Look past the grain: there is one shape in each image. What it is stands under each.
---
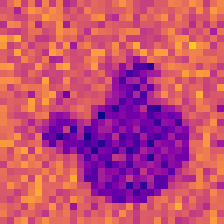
bear's head
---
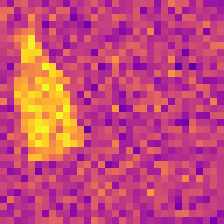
bottle
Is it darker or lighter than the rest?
lighter
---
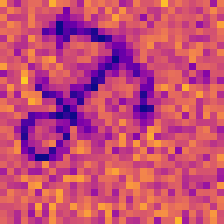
anchor
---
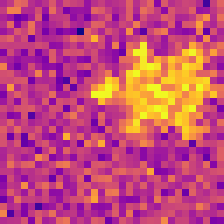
turtle
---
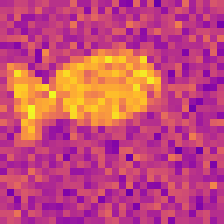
fish
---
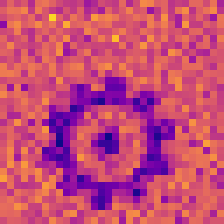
gear
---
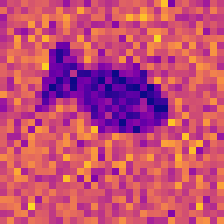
fish
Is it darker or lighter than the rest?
darker
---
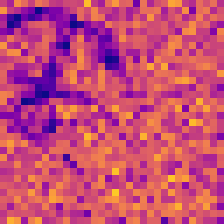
anchor
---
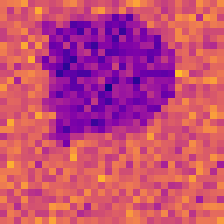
ghost
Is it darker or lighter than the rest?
darker
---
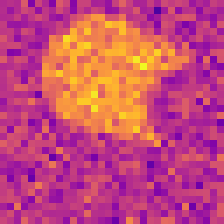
cat's head
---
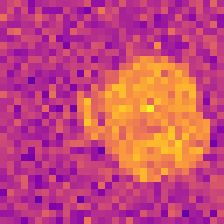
apple
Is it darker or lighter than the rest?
lighter
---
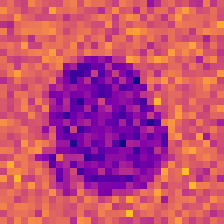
apple
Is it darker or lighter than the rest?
darker
